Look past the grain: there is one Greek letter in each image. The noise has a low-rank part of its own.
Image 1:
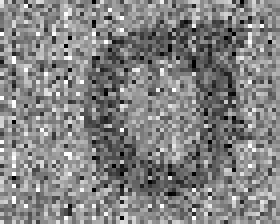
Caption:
dark sigma
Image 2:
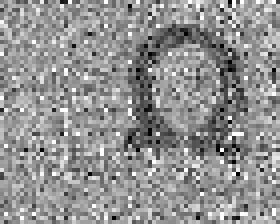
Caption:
dark omega
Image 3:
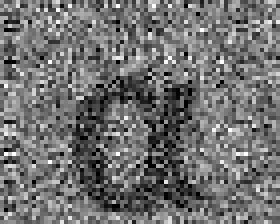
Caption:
dark alpha
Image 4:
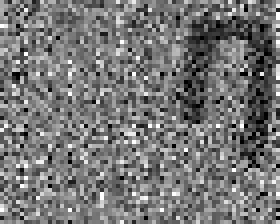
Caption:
dark eta
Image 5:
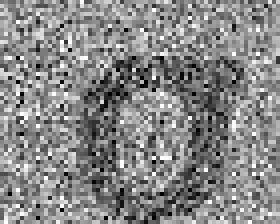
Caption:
dark sigma
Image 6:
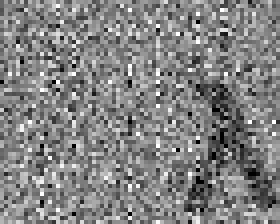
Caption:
dark lambda
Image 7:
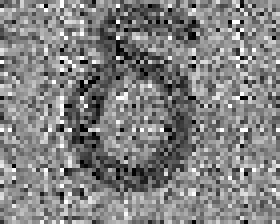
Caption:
dark delta
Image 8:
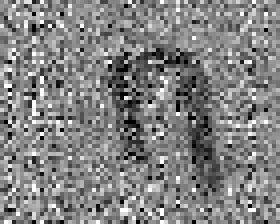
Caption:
dark eta
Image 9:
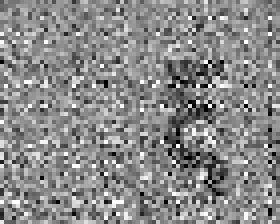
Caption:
dark xi
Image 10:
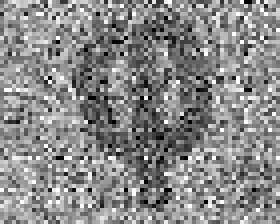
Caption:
dark phi
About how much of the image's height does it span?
nearly all
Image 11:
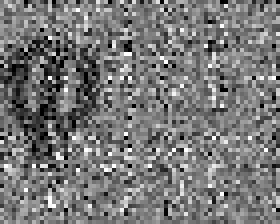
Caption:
dark phi
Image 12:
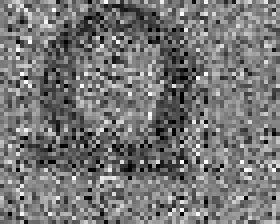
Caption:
dark omega
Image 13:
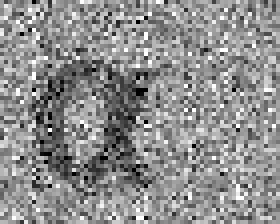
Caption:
dark alpha
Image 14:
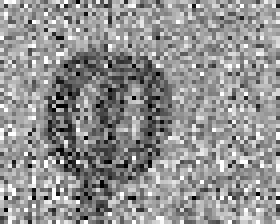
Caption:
dark phi
